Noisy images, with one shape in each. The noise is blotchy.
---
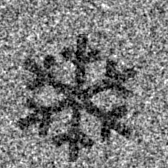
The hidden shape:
snowflake
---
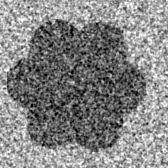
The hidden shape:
flower
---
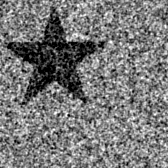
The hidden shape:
star
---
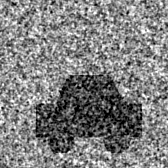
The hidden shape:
car
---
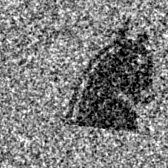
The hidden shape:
chess knight
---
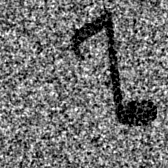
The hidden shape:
musical note
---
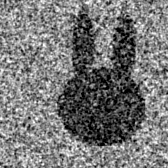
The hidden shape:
rabbit's head
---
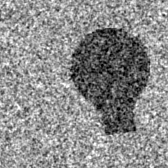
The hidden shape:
light bulb
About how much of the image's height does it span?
two thirds
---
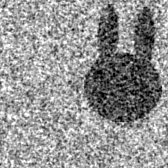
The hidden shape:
rabbit's head
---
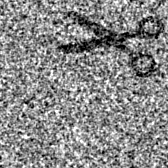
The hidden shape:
pair of scissors
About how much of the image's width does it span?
two thirds
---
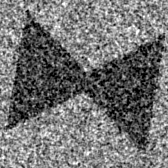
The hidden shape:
bow tie
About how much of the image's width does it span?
nearly all
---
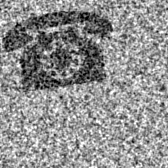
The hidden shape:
telephone
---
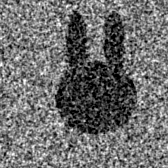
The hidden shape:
rabbit's head
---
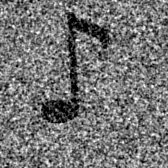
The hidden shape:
musical note
